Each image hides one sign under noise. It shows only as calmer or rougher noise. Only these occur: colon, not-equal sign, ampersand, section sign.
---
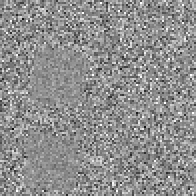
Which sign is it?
colon
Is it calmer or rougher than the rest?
calmer
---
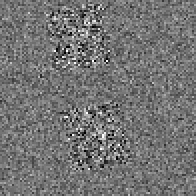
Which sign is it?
colon
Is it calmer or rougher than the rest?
rougher
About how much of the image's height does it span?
nearly all
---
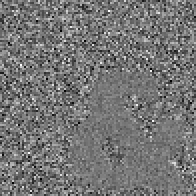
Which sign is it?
ampersand
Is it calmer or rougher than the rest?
calmer
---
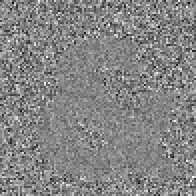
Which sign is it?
ampersand
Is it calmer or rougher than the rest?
calmer
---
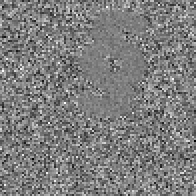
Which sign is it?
section sign
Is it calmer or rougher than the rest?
calmer
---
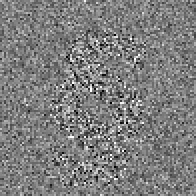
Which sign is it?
section sign
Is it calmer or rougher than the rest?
rougher
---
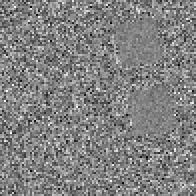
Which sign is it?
colon
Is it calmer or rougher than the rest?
calmer
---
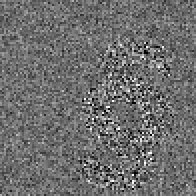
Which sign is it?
section sign
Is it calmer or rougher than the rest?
rougher
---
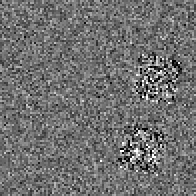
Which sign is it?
colon
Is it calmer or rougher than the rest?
rougher
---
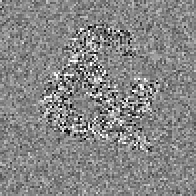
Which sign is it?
ampersand
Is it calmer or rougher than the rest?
rougher
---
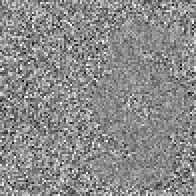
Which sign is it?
section sign
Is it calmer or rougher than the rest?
calmer
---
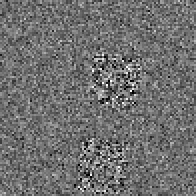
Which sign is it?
colon
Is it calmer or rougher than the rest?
rougher
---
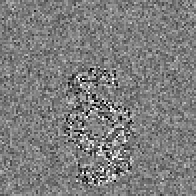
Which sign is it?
section sign
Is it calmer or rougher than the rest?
rougher
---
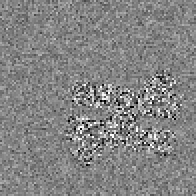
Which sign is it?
not-equal sign
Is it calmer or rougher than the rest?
rougher
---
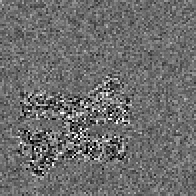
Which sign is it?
not-equal sign
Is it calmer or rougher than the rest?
rougher
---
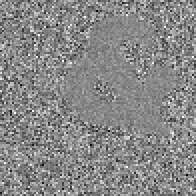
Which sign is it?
ampersand
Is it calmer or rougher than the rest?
calmer
